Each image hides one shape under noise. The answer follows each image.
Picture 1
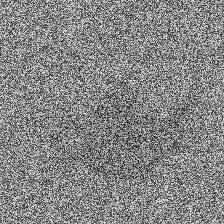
teapot
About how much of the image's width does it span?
two thirds
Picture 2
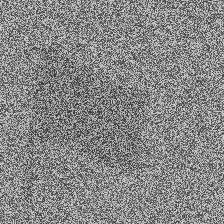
flag
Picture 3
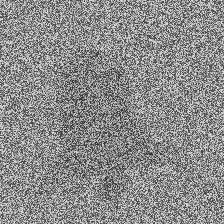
bell
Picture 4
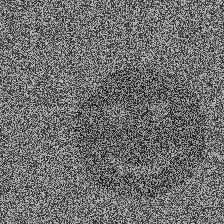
smiling face
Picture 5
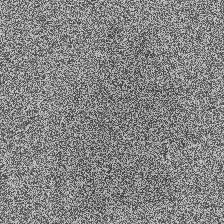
chess knight
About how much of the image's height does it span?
nearly all
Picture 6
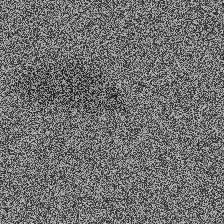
umbrella
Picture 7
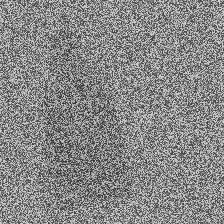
bottle
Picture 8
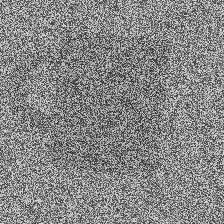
cup
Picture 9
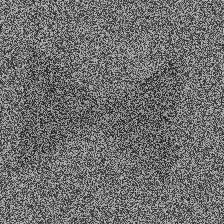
bow tie
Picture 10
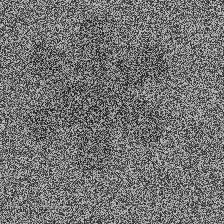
asterisk
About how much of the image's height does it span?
two thirds
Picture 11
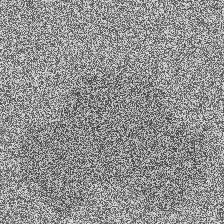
car
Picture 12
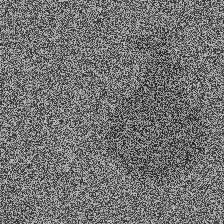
pear
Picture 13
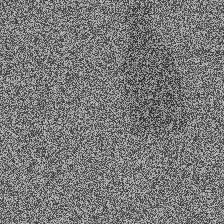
bottle
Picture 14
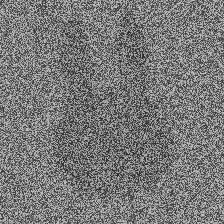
rabbit's head
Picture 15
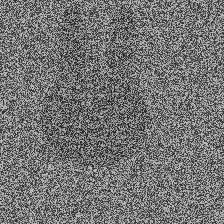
rabbit's head
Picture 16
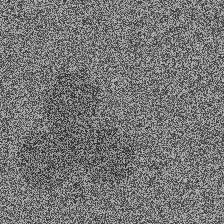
club
